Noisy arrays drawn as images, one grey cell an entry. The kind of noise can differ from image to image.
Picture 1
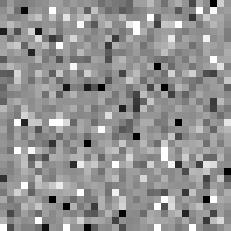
heavy tails
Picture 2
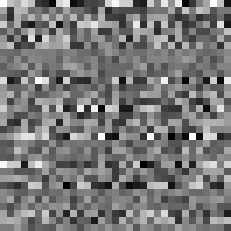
rows of uneven size
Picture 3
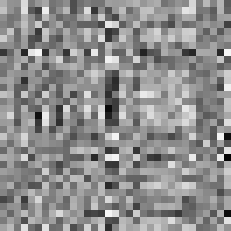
low rank plus noise
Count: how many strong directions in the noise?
two
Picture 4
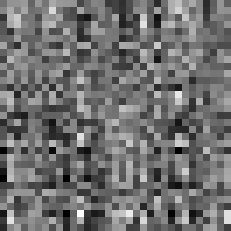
low rank plus noise
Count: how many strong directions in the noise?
three or four
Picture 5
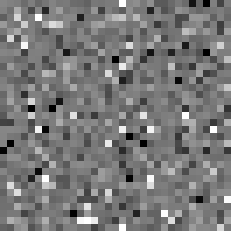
heavy tails
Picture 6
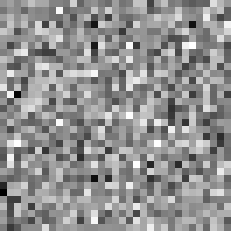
independent entries
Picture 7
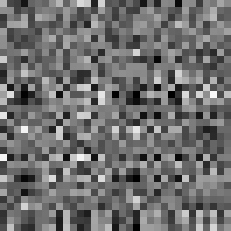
low rank plus noise
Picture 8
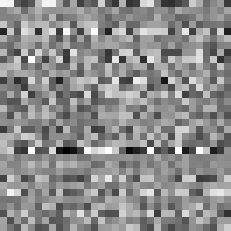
rows of uneven size
